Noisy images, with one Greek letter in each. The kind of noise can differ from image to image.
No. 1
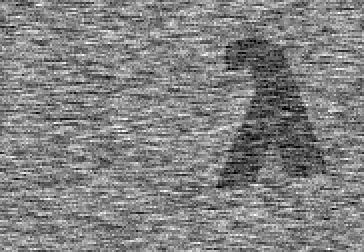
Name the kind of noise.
streaked along the rows
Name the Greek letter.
lambda
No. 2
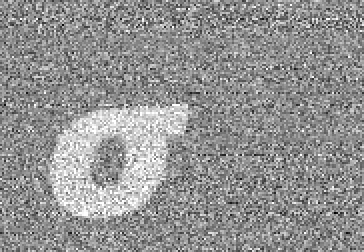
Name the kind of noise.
rows of uneven size
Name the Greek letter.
sigma
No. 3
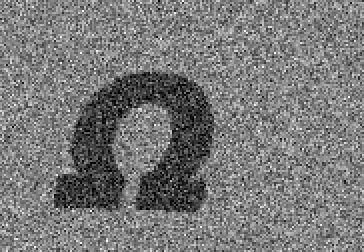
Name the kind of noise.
independent entries
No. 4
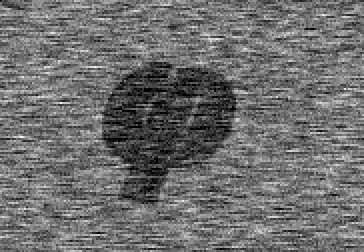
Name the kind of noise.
streaked along the rows
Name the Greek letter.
phi
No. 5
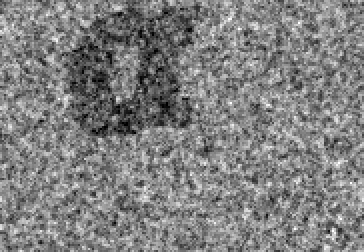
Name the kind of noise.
blotchy
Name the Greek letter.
alpha
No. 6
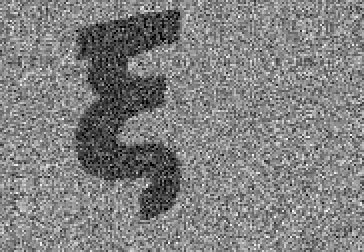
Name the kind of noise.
low rank plus noise
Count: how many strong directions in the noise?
three or four
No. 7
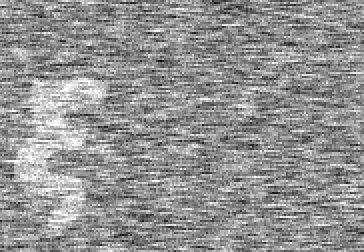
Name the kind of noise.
streaked along the rows
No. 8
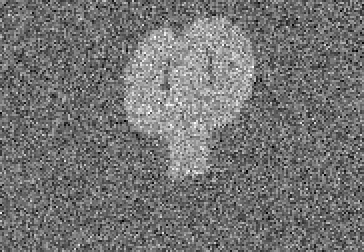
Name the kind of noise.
independent entries
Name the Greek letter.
phi
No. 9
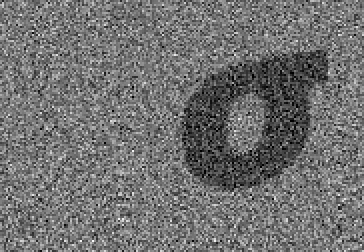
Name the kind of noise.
low rank plus noise
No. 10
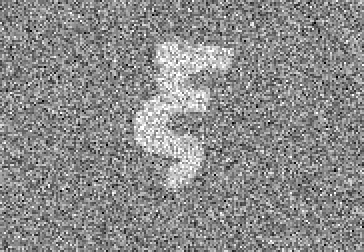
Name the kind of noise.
independent entries
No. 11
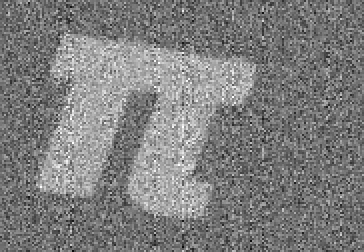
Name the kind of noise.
columns of uneven size
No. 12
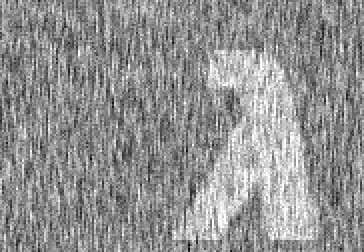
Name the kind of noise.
streaked along the columns
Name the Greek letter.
lambda
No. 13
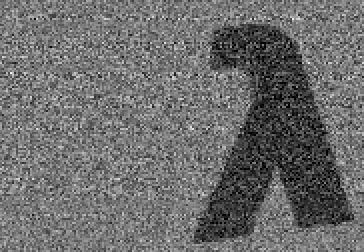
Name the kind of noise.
rows of uneven size
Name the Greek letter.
lambda
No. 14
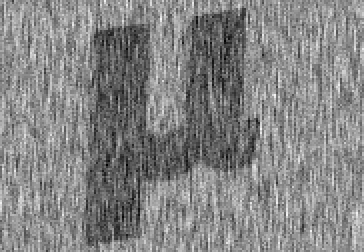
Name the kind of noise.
streaked along the columns
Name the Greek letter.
mu
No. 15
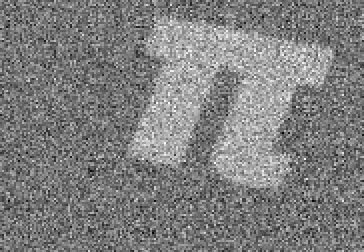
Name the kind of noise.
low rank plus noise
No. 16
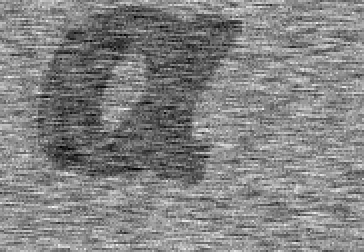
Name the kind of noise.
streaked along the rows
